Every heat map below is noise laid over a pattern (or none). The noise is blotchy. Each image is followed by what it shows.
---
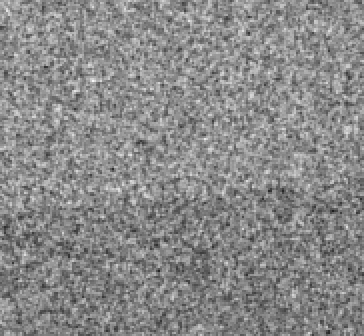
a sharp edge
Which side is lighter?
top
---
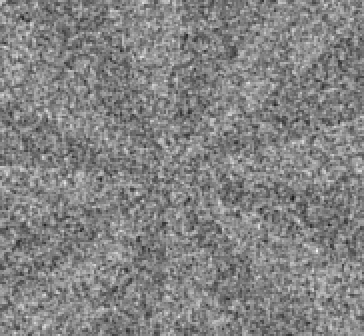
spokes from one point
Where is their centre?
centre
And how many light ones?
8
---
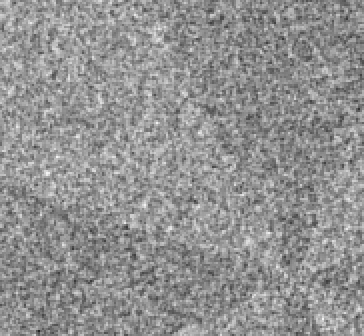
spokes from one point
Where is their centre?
bottom right
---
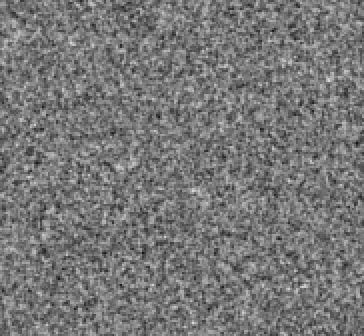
only noise
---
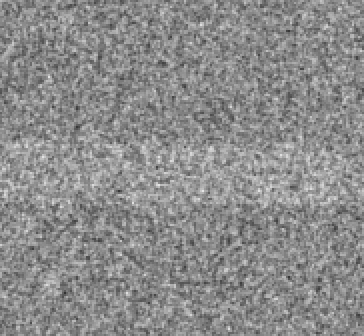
one horizontal stripe
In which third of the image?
middle
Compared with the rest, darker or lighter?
lighter
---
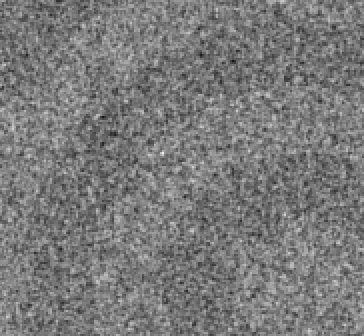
rings round one point
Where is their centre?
bottom right
